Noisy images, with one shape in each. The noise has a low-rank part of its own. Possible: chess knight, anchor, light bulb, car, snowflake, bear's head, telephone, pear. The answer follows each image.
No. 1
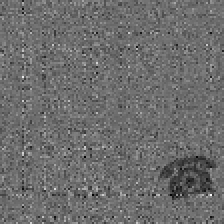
dark telephone, bottom right
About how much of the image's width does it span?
a quarter
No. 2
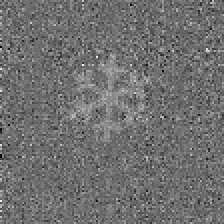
light snowflake, centre
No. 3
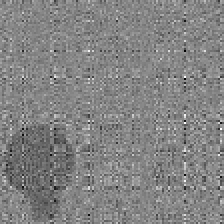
dark light bulb, bottom left
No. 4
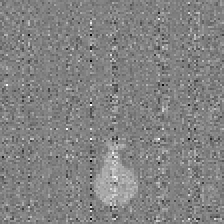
light pear, bottom middle
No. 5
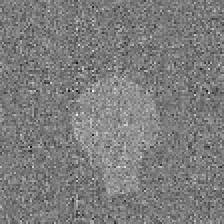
light light bulb
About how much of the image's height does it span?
half
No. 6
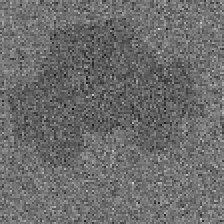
dark car
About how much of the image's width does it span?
nearly all
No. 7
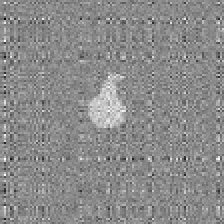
light pear, centre
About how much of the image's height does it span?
a quarter
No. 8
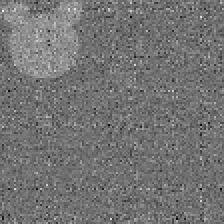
light bear's head, top left
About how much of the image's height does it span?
a third
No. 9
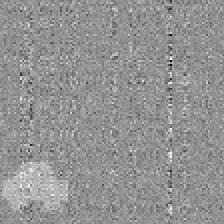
light car, bottom left
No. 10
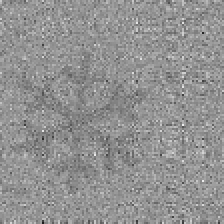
dark snowflake
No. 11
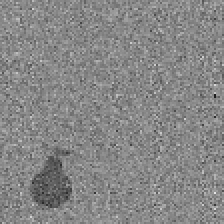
dark pear, bottom left
